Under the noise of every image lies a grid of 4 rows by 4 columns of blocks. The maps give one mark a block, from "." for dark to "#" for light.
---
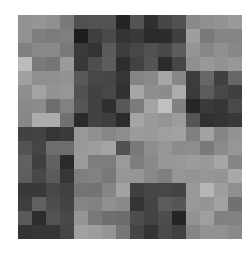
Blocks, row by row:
#..#
#.#.
.###
.#.#
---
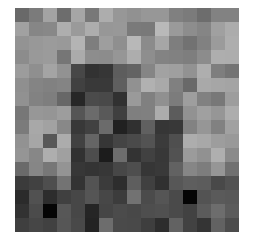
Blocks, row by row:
####
#.##
#..#
....
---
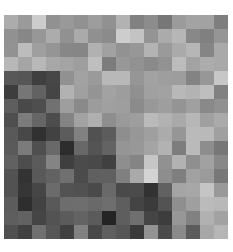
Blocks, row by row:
####
.###
..##
...#
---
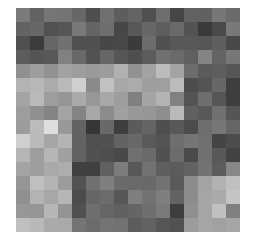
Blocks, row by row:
....
###.
#...
#..#
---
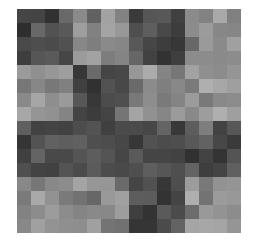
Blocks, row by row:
.#.#
#.##
....
##.#
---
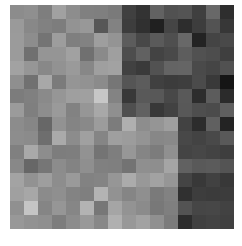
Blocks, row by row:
##..
##..
###.
###.
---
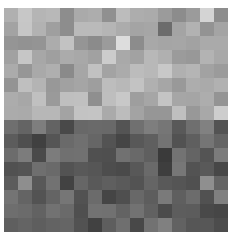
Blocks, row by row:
####
####
....
....
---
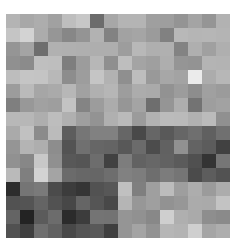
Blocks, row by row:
####
####
#...
..##
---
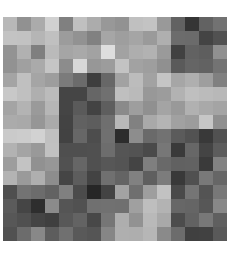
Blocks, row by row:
###.
#.##
#...
..#.
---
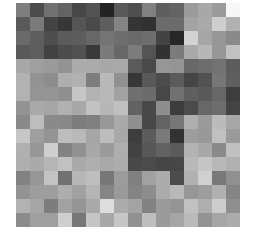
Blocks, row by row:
...#
##..
##.#
####
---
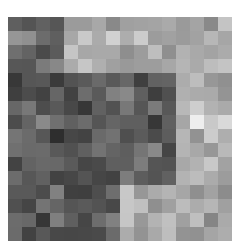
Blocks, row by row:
.###
...#
...#
..##
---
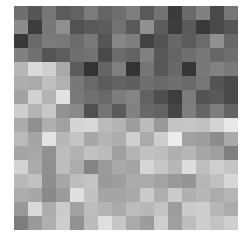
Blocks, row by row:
....
#...
####
####
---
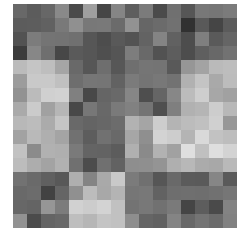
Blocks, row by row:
....
#..#
#.##
.#..
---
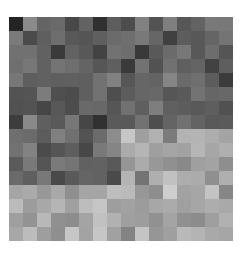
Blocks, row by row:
....
....
..##
####
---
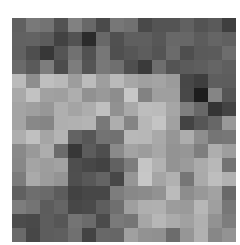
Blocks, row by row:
....
###.
#.##
..##
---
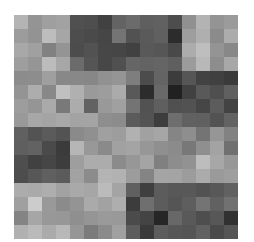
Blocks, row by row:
#..#
##..
.###
##..
